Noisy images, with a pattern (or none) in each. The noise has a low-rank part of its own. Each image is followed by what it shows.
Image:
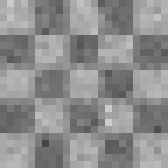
a checkerboard
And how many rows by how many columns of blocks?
5 by 5
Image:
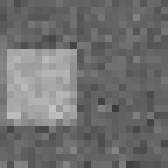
one block
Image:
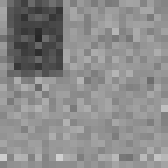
one block
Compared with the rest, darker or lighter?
darker
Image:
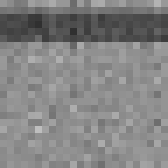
one band of rows
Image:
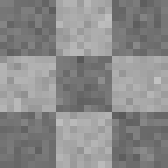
a checkerboard
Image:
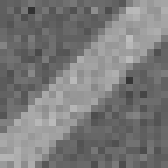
a diagonal band
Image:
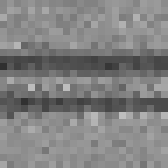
bands of rows
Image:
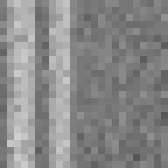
bands of columns
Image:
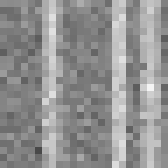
bands of columns
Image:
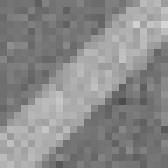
a diagonal band
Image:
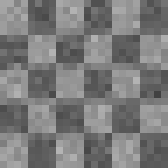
a checkerboard
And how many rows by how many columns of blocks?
5 by 6
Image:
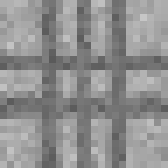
bands of rows crossing bands of columns
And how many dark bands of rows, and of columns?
2 and 3
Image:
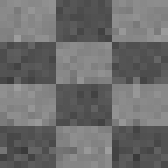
a checkerboard
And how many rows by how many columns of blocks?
4 by 3
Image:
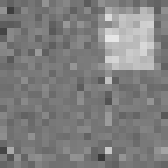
one block
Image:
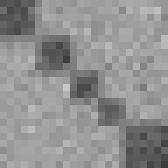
blocks along the diagonal
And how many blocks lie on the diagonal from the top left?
5
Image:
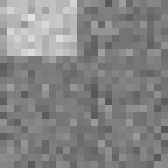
one block
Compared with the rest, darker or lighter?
lighter
